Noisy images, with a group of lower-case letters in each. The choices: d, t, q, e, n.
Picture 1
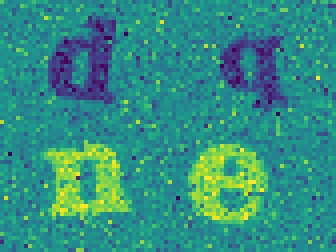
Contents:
top left: dark d; top right: dark q; bottom left: light n; bottom right: light e
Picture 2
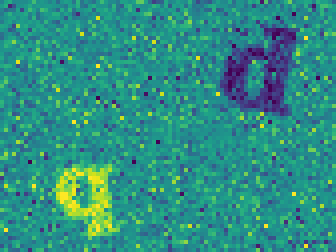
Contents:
top right: dark d; bottom left: light q
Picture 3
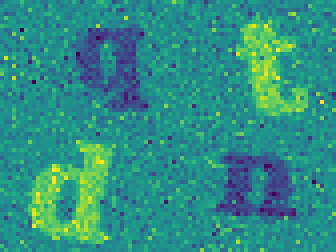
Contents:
top left: dark q; top right: light t; bottom left: light d; bottom right: dark n
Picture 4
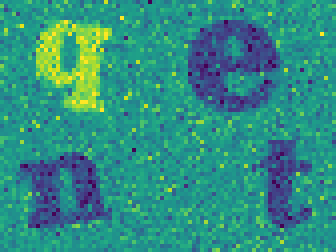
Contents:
top left: light q; top right: dark e; bottom left: dark n; bottom right: dark t
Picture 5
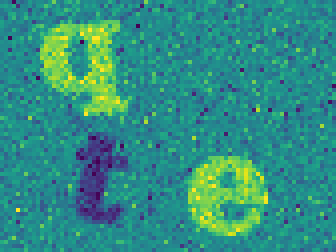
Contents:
top left: light q; bottom left: dark t; bottom right: light e
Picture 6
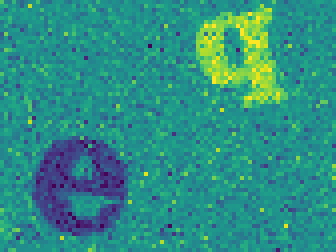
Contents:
top right: light q; bottom left: dark e
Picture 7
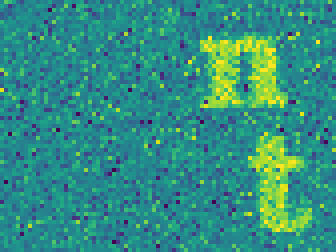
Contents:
top right: light n; bottom right: light t
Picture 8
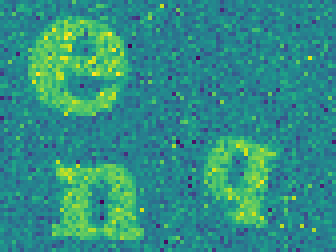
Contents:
top left: light e; bottom left: light n; bottom right: light q
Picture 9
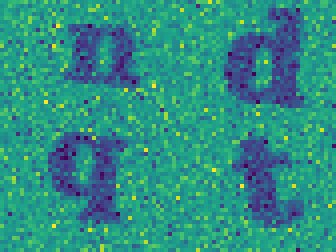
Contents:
top left: dark n; top right: dark d; bottom left: dark q; bottom right: dark t
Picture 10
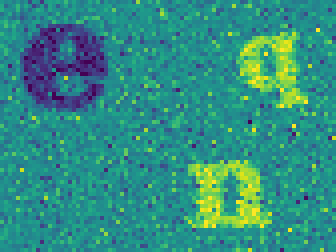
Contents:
top left: dark e; top right: light q; bottom right: light n
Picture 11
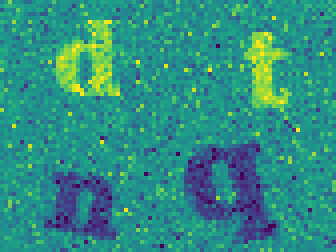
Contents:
top left: light d; top right: light t; bottom left: dark n; bottom right: dark q
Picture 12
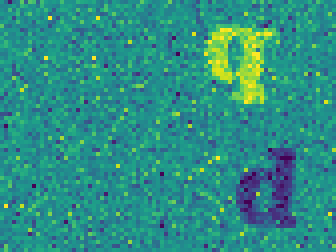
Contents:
top right: light q; bottom right: dark d
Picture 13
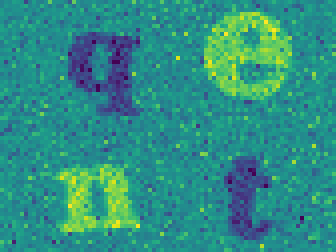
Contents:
top left: dark q; top right: light e; bottom left: light n; bottom right: dark t
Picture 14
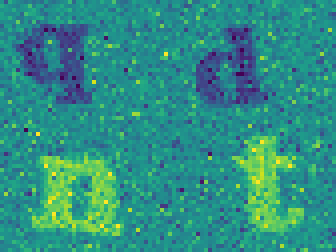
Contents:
top left: dark q; top right: dark d; bottom left: light n; bottom right: light t
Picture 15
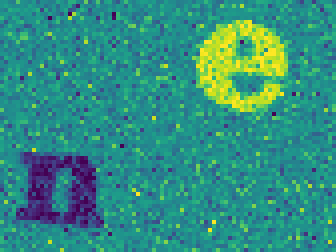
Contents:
top right: light e; bottom left: dark n
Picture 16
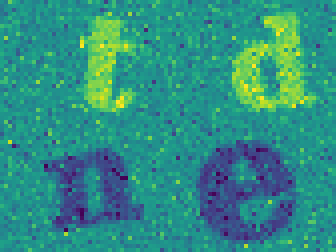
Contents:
top left: light t; top right: light d; bottom left: dark n; bottom right: dark e
